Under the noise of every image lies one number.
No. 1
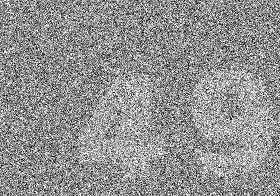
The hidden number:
49
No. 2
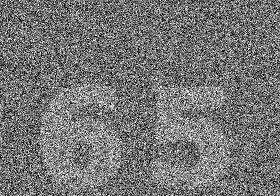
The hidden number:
65
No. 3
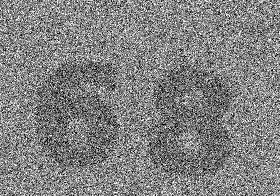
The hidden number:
68
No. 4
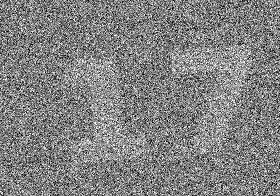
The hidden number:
17
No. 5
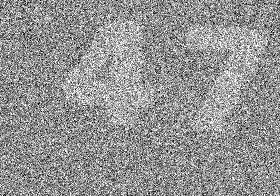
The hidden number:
47
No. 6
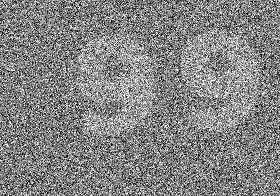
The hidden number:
99
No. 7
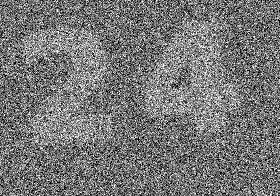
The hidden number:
24
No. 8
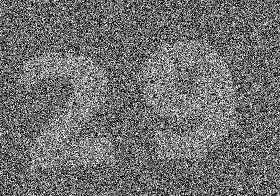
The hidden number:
29
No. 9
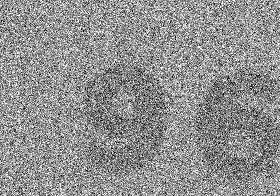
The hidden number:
96
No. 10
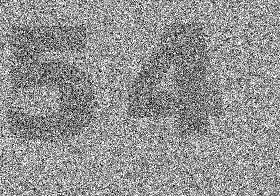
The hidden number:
54
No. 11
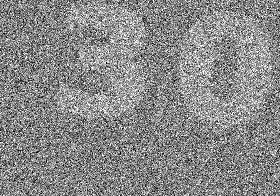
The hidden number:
30
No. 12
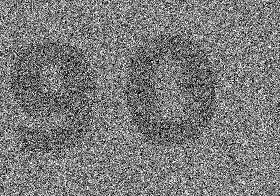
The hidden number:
90
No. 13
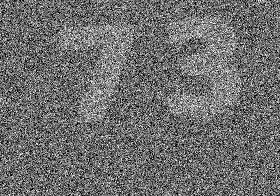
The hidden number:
73
